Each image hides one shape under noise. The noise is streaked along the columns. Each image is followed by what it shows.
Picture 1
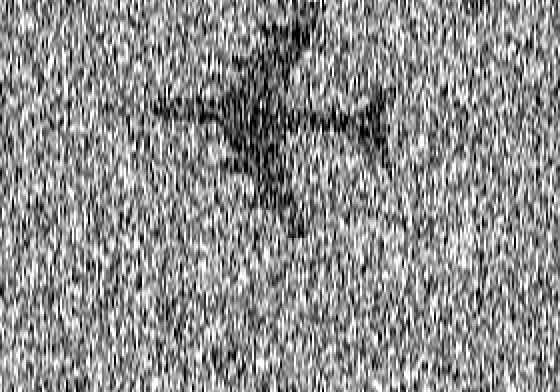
airplane
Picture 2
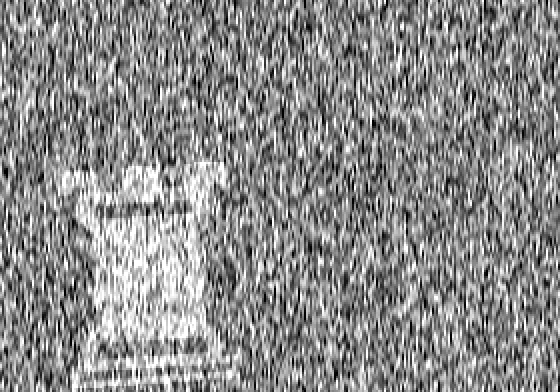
chess rook
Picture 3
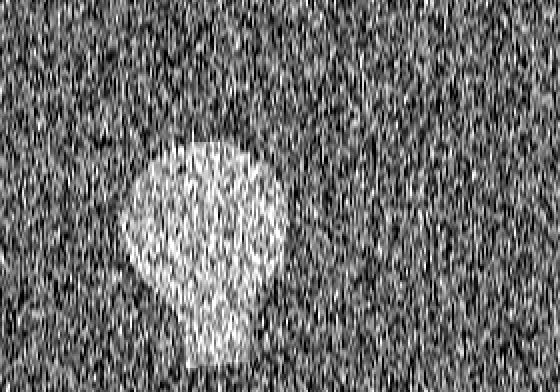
light bulb
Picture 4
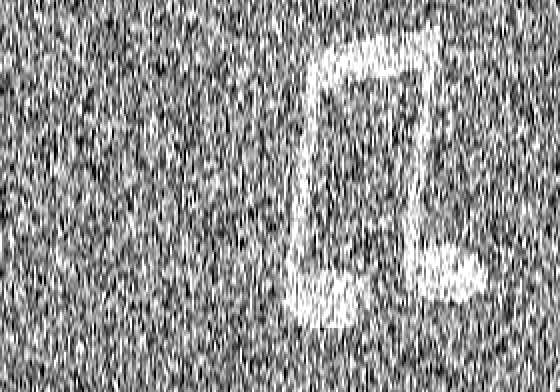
pair of musical notes
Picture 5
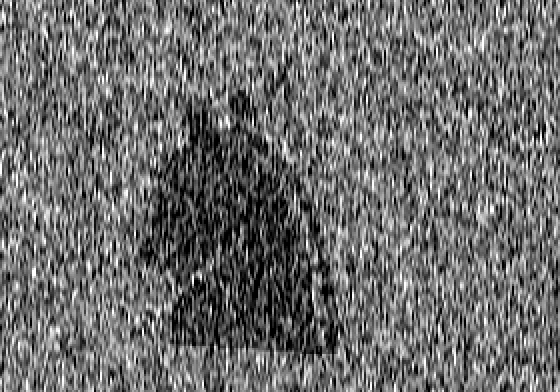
chess knight
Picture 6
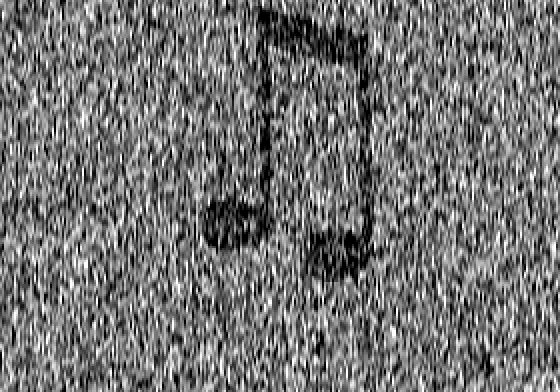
pair of musical notes
